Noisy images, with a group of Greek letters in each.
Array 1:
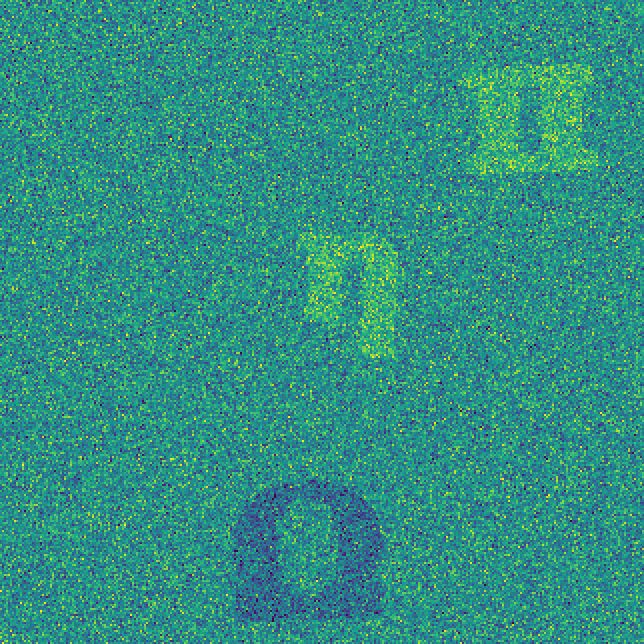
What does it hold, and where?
top right: light pi; centre: light eta; bottom middle: dark omega
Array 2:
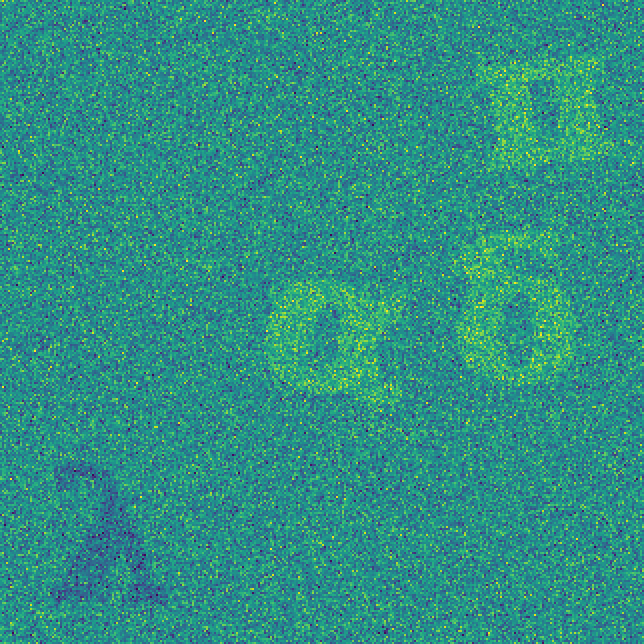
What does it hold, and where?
top right: light pi; centre: light alpha; middle right: light delta; bottom left: dark lambda
